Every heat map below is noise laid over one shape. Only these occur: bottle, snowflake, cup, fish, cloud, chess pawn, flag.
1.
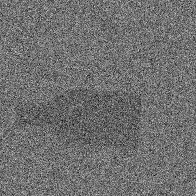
bottle
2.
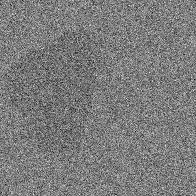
cloud
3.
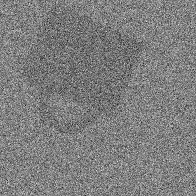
cup
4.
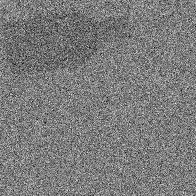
bottle
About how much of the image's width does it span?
two thirds
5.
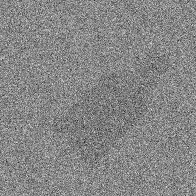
bottle
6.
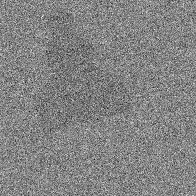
chess pawn
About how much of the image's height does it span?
two thirds
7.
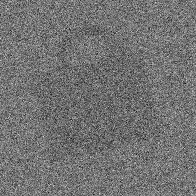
cup
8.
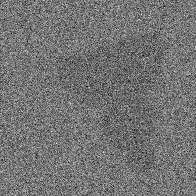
chess pawn
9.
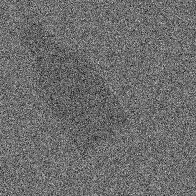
bottle
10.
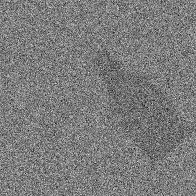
bottle
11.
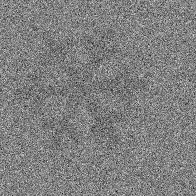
snowflake
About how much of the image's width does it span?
two thirds
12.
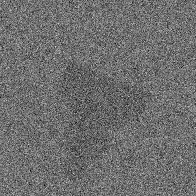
chess pawn
